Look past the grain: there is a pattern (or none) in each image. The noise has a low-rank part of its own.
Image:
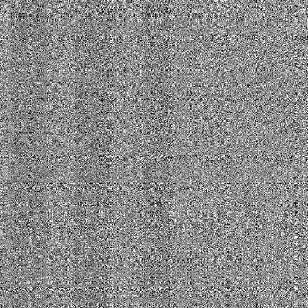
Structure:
bands of columns
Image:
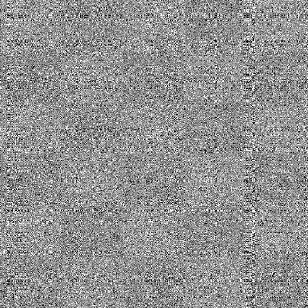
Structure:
a checkerboard
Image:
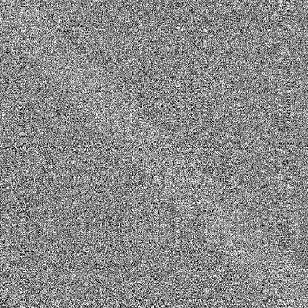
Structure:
a diagonal band
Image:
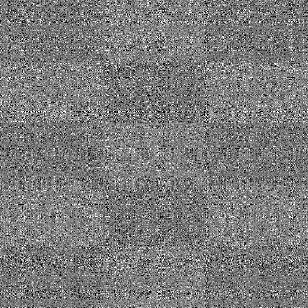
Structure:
a checkerboard
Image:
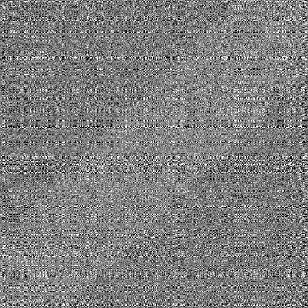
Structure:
a diagonal band
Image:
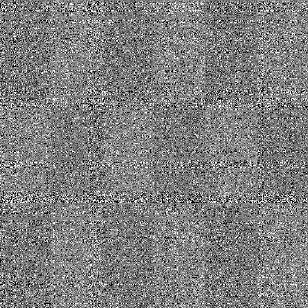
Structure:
a checkerboard
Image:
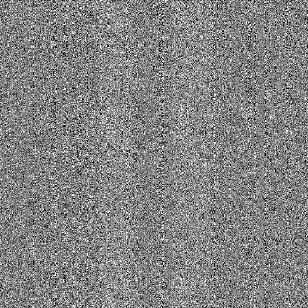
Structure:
bands of columns
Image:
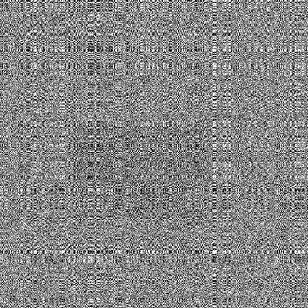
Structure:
one block
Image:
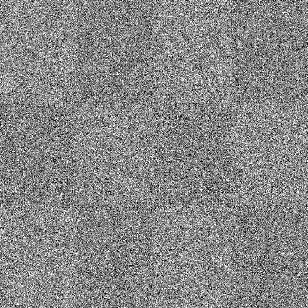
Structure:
a checkerboard
